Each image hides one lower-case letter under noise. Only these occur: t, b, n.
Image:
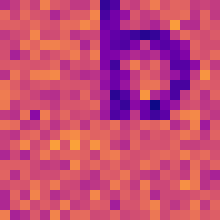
b
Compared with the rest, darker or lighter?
darker
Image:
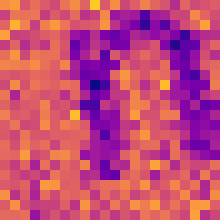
n
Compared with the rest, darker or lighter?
darker
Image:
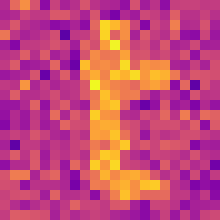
t
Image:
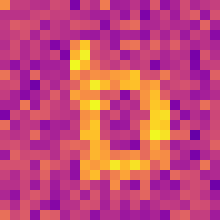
b
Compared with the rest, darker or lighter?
lighter
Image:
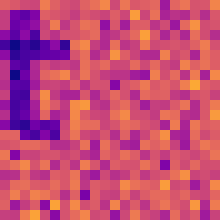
t
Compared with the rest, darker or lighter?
darker
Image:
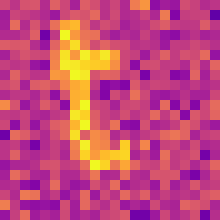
t
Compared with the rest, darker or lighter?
lighter
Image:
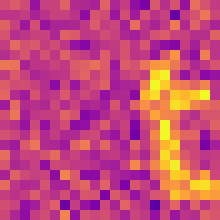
t
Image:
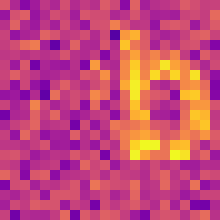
b
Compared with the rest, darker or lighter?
lighter
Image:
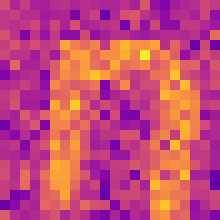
n
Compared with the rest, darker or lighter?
lighter
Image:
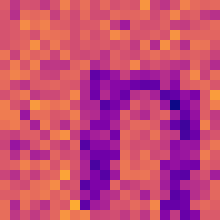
n
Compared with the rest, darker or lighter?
darker
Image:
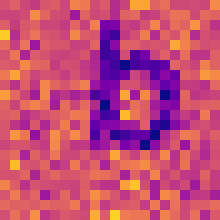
b
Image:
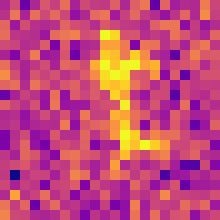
t
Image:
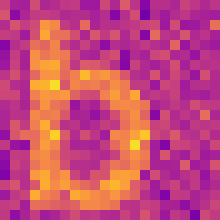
b
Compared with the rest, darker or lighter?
lighter
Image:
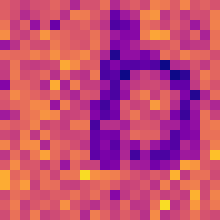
b
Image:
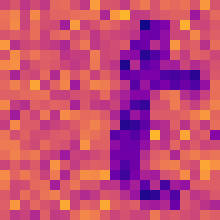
t
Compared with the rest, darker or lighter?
darker
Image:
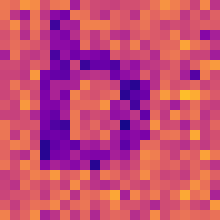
b
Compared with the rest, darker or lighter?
darker
